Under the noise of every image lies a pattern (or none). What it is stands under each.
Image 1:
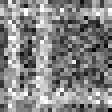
bands of rows crossing bands of columns
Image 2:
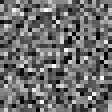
only noise
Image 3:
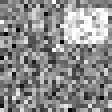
one block
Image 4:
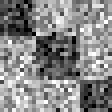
blocks along the diagonal
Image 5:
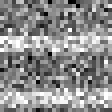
bands of rows
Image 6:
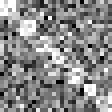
blocks along the diagonal
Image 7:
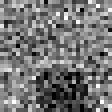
one block
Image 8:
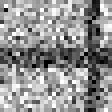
bands of rows crossing bands of columns
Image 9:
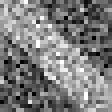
a diagonal band
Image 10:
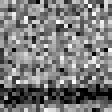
one band of rows
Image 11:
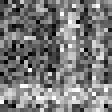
bands of rows crossing bands of columns
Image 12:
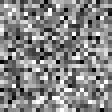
only noise
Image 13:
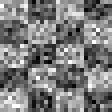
a checkerboard
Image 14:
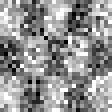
a checkerboard
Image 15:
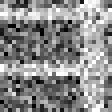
bands of rows crossing bands of columns
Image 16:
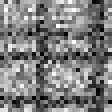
bands of rows crossing bands of columns
